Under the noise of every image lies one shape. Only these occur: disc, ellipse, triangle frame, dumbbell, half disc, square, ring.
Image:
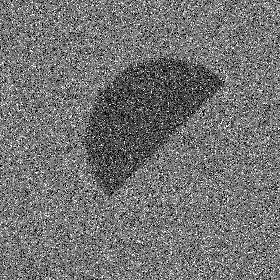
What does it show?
dark half disc
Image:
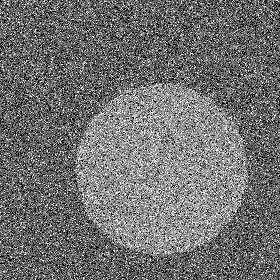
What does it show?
light disc
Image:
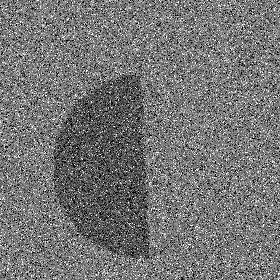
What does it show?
dark half disc
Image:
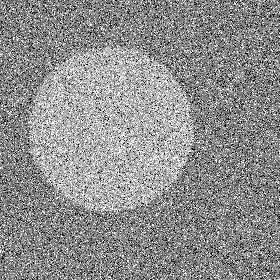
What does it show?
light disc
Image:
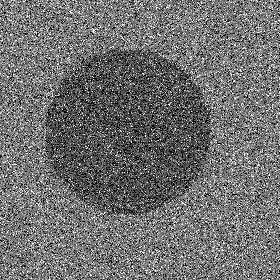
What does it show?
dark disc
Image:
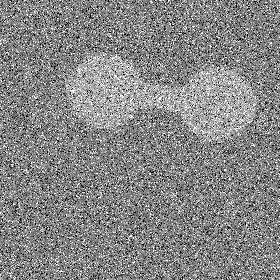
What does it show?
light dumbbell
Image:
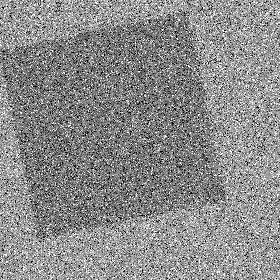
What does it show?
dark square
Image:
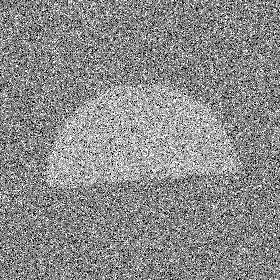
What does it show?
light half disc
